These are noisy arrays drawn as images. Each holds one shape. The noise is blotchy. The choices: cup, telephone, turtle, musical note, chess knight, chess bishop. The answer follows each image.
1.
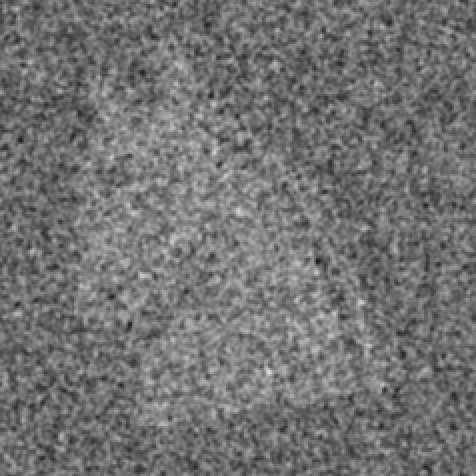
chess knight
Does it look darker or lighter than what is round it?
lighter
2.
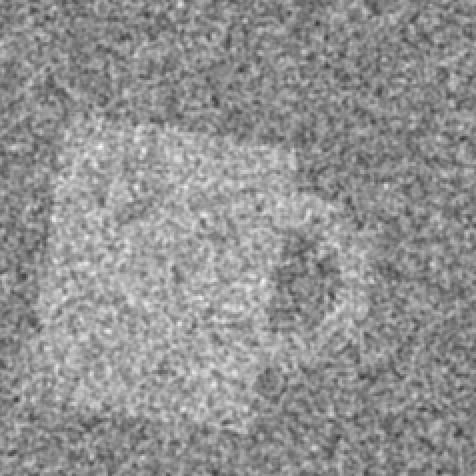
cup
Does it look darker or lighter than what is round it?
lighter
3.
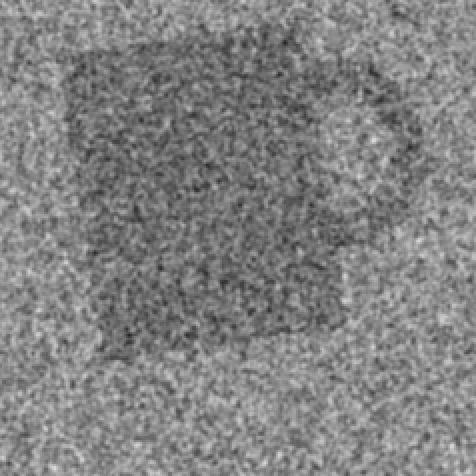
cup
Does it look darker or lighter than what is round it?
darker
